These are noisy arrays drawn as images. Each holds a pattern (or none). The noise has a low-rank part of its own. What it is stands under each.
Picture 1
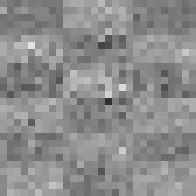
a checkerboard
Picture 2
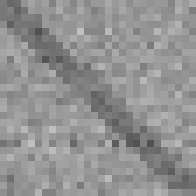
a diagonal band
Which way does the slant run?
top left to bottom right
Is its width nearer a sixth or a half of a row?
a sixth
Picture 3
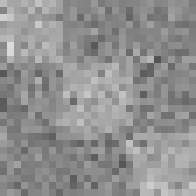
blocks along the diagonal
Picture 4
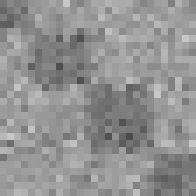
blocks along the diagonal
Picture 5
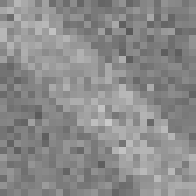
a diagonal band
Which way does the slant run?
top left to bottom right
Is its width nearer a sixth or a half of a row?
a half
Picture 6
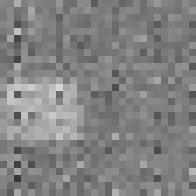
one block
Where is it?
middle left
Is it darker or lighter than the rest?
lighter
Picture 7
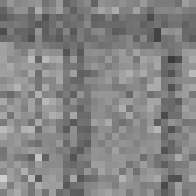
bands of rows crossing bands of columns
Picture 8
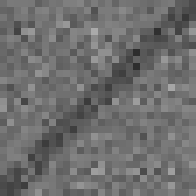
a diagonal band
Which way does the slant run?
bottom left to top right
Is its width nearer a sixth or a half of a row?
a sixth
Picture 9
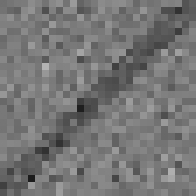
a diagonal band
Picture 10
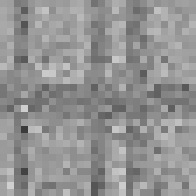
bands of rows crossing bands of columns
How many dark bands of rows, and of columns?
1 and 3
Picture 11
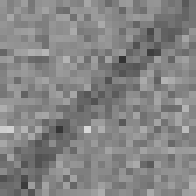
a diagonal band
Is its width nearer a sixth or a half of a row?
a sixth
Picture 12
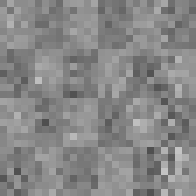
a checkerboard
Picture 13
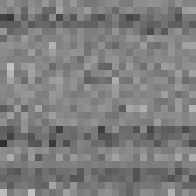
bands of rows
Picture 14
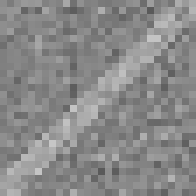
a diagonal band
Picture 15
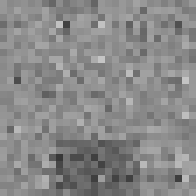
one block
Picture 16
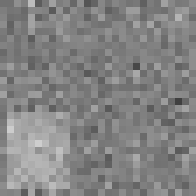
one block
